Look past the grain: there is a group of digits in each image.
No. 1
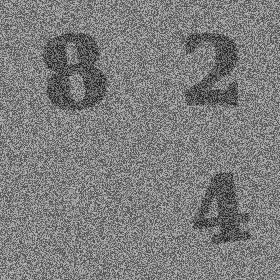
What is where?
top left: 8; top right: 2; bottom right: 4
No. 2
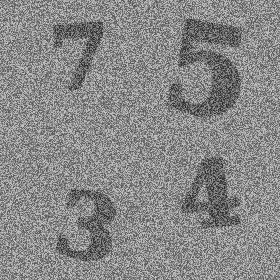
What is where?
top left: 7; top right: 5; bottom left: 3; bottom right: 4
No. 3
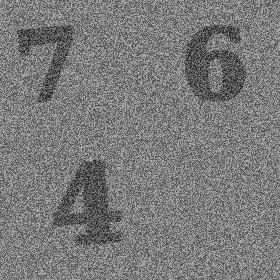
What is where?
top left: 7; top right: 6; bottom left: 4
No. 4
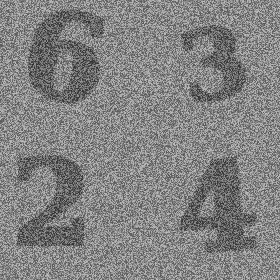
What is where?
top left: 6; top right: 3; bottom left: 2; bottom right: 4
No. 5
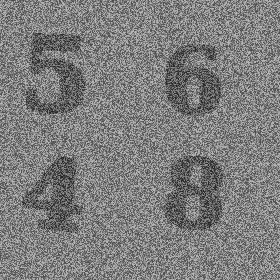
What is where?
top left: 5; top right: 6; bottom left: 4; bottom right: 8
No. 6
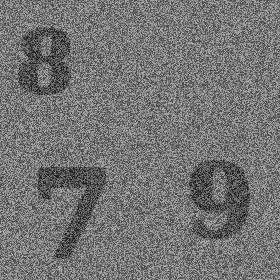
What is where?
top left: 8; bottom left: 7; bottom right: 9
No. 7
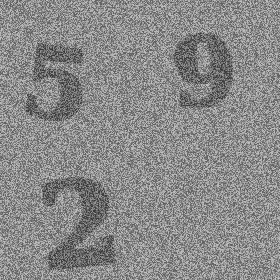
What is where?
top left: 5; top right: 9; bottom left: 2
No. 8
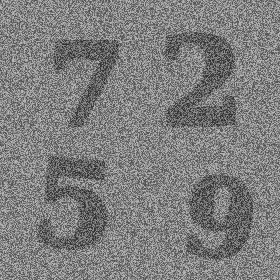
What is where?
top left: 7; top right: 2; bottom left: 5; bottom right: 9
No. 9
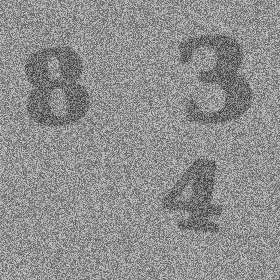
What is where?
top left: 8; top right: 3; bottom right: 4
